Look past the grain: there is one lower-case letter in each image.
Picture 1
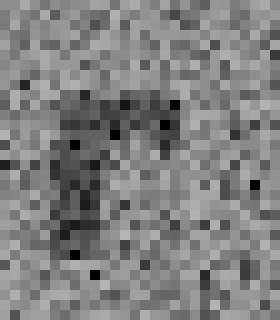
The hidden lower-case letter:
r
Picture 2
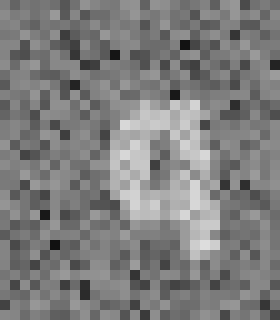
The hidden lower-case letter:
q
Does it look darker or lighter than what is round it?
lighter
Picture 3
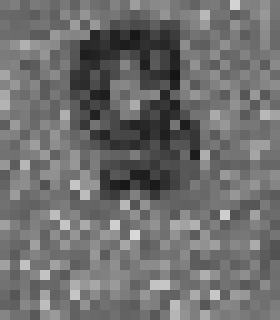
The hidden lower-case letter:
g
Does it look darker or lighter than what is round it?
darker
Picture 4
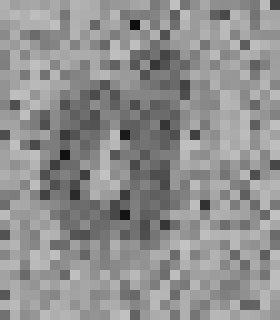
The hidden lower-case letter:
d
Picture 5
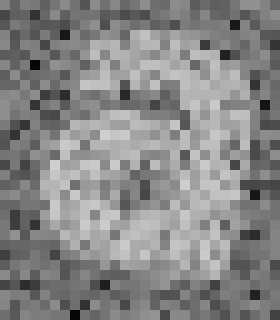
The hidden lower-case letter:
a
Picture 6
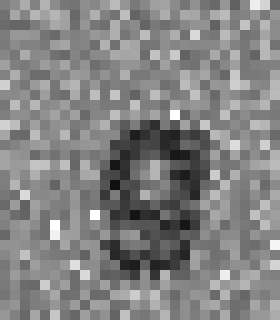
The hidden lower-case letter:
g
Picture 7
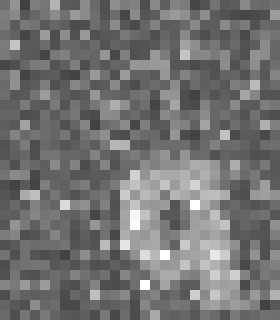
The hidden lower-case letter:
q
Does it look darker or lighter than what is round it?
lighter
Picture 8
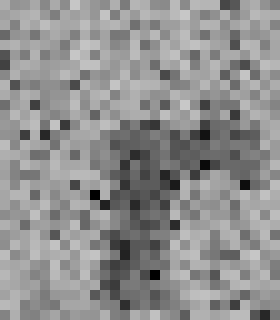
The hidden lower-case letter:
r
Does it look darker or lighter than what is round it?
darker
